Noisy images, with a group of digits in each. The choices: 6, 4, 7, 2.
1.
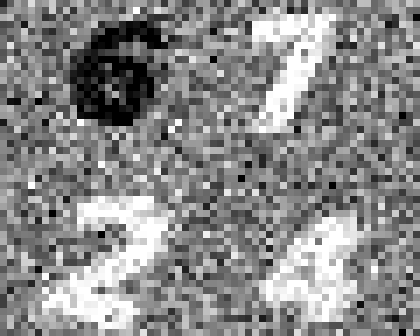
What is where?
top left: dark 6; top right: light 7; bottom left: light 2; bottom right: light 4
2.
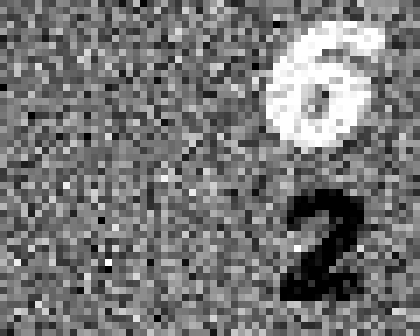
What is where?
top right: light 6; bottom right: dark 2
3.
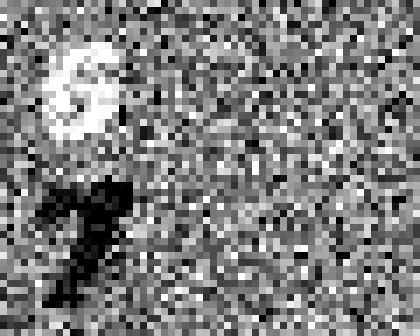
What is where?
top left: light 6; bottom left: dark 7
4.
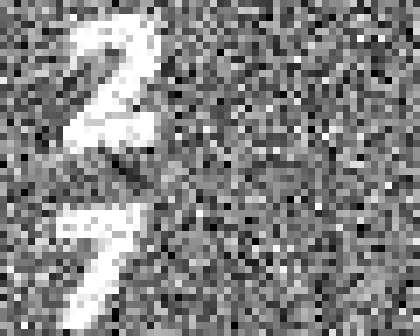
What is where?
top left: light 2; bottom left: light 7
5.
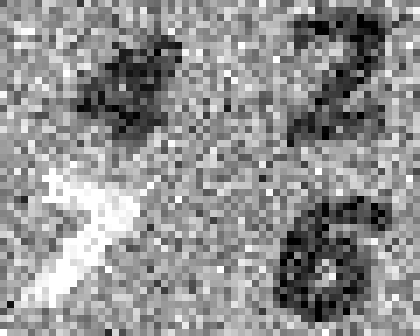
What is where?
top left: dark 4; top right: dark 2; bottom left: light 7; bottom right: dark 6
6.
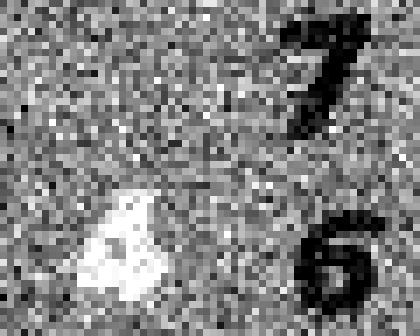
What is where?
top right: dark 7; bottom left: light 4; bottom right: dark 6
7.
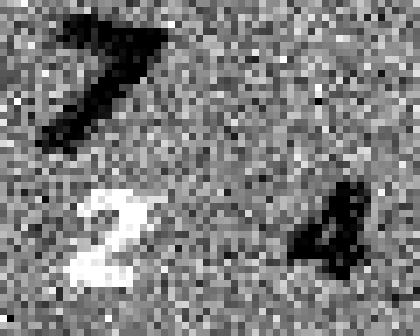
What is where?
top left: dark 7; bottom left: light 2; bottom right: dark 4
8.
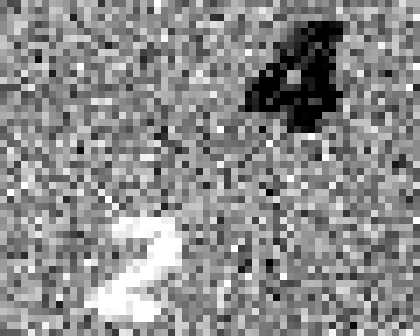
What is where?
top right: dark 4; bottom left: light 2
